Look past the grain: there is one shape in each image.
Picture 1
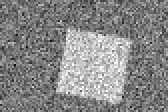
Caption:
light square
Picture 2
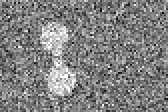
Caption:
light dumbbell
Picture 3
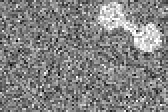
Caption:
light dumbbell, top right
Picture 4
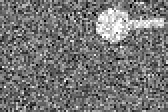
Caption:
light lollipop, top right
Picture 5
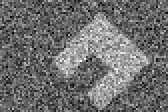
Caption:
light square with a notch
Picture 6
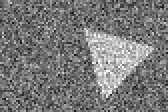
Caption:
light triangle
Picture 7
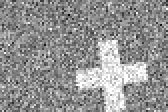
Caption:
light cross
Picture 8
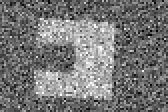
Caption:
light square with a notch
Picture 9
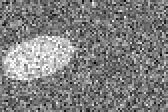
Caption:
light ellipse, middle left
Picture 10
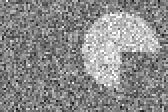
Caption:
light disc with a wedge cut out
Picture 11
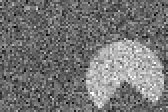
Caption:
light disc with a wedge cut out
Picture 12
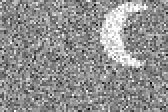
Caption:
light crescent
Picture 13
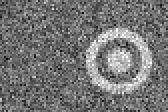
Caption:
light bullseye
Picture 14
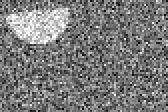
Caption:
light half disc, top left
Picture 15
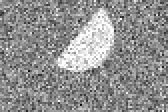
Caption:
light half disc
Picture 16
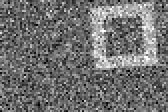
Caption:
light square frame
